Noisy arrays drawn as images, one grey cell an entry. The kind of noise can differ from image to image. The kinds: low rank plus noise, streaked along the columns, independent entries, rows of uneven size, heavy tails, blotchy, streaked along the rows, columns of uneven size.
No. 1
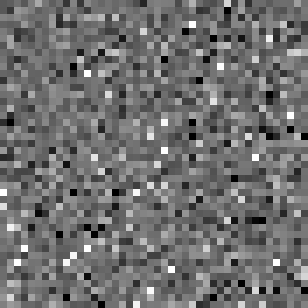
heavy tails
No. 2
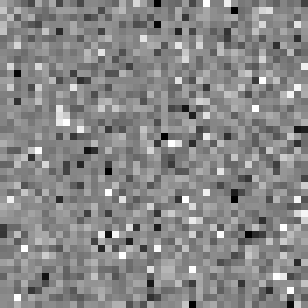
heavy tails
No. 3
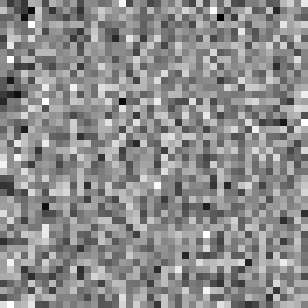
low rank plus noise
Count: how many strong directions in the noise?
five to eight
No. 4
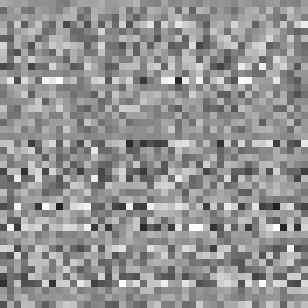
rows of uneven size
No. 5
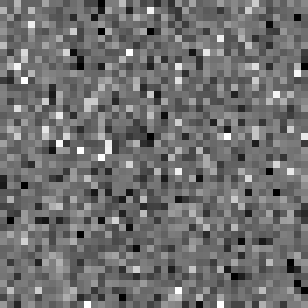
heavy tails
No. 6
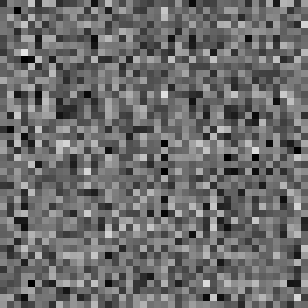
low rank plus noise
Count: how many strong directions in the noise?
three or four
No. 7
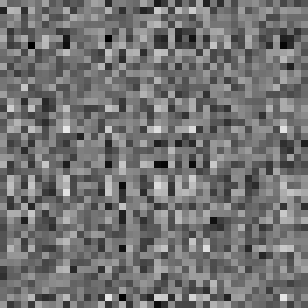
low rank plus noise
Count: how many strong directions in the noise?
one
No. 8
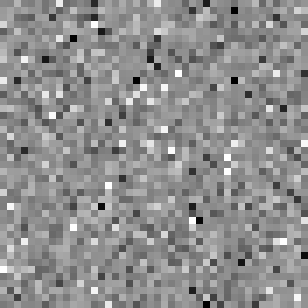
heavy tails
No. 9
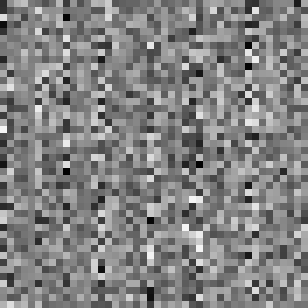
columns of uneven size
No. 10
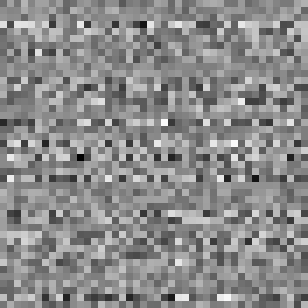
rows of uneven size
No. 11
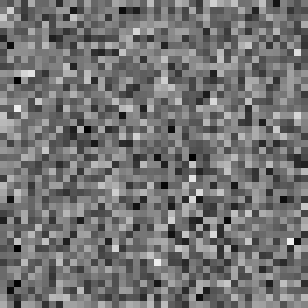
independent entries
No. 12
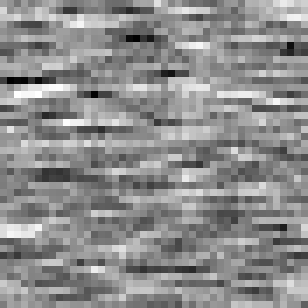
streaked along the rows
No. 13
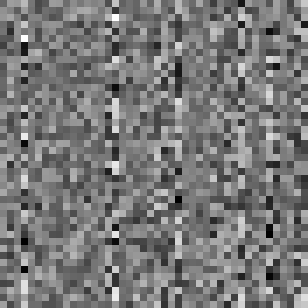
columns of uneven size
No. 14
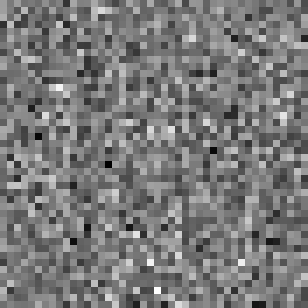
independent entries
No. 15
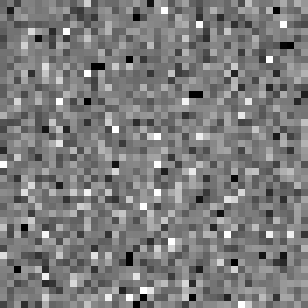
heavy tails
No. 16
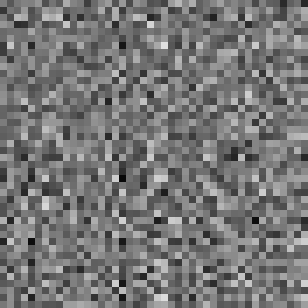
low rank plus noise
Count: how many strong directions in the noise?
two
